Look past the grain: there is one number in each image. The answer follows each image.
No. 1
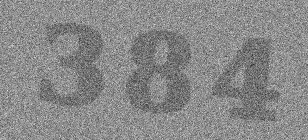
384
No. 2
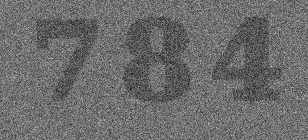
784
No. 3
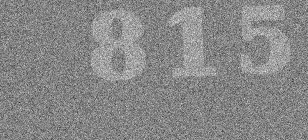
815
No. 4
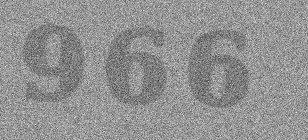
966
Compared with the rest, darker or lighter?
darker
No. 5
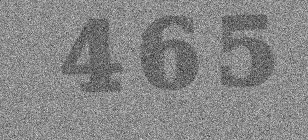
465
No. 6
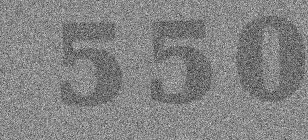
550
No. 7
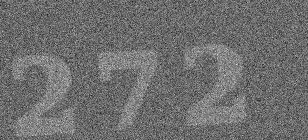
272
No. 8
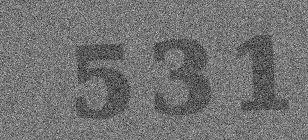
531
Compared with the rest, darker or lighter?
darker
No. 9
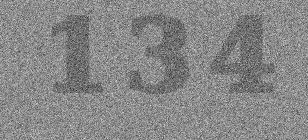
134
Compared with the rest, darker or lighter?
darker
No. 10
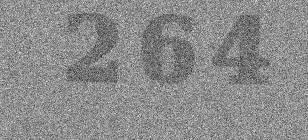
264
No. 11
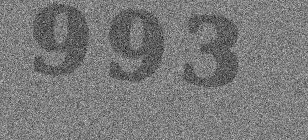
993
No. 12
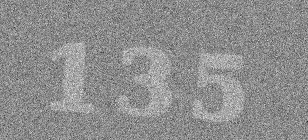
135
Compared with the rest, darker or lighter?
lighter
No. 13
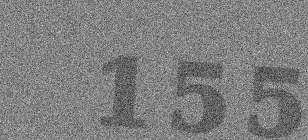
155
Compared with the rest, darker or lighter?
darker
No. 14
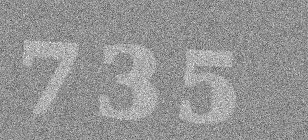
735
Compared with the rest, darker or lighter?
lighter
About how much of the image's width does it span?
two thirds
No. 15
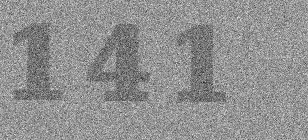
141
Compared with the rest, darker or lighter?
darker
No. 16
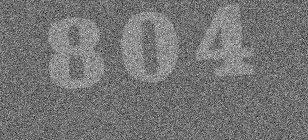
804
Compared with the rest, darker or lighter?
lighter
